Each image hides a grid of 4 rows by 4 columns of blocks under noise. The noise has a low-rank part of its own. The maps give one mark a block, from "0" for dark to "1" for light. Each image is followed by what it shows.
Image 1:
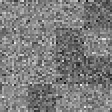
1 1 1 0
1 1 0 1
1 1 0 0
1 0 1 1
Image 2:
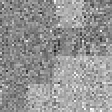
0 0 1 0
0 0 0 0
0 0 1 1
0 1 1 1
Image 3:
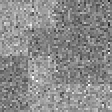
1 1 0 0
1 0 0 0
0 1 0 0
0 1 1 1
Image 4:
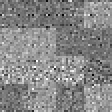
0 0 0 1
1 1 0 0
1 1 1 0
0 1 0 1
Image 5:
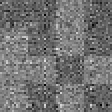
0 0 1 0
1 0 1 0
1 1 0 1
1 0 1 0
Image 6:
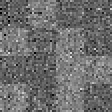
0 1 0 0
1 0 1 0
0 0 1 1
1 0 1 0
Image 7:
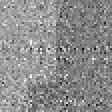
1 1 0 0
1 1 0 0
1 1 0 0
1 0 0 0
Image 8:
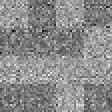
1 0 1 0
0 0 0 1
1 1 1 1
0 0 1 0
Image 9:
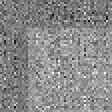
0 0 0 0
0 1 1 1
0 1 1 1
0 1 1 1
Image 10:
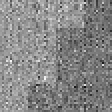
1 1 1 0
1 1 0 0
1 1 0 0
1 0 0 0
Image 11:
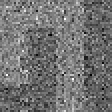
1 1 1 0
1 0 1 0
1 0 1 0
0 0 1 0
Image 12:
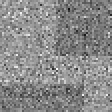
1 1 0 0
1 1 0 0
1 1 1 1
0 0 0 1
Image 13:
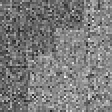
0 0 0 1
0 0 1 1
0 1 1 1
0 1 1 1
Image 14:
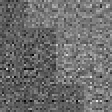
0 1 1 1
0 0 1 1
0 0 1 1
0 0 0 1
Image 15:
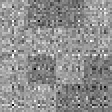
1 0 0 1
1 1 1 1
1 0 1 0
1 1 0 0
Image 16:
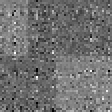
1 0 0 0
1 0 0 0
0 0 1 1
0 0 1 1
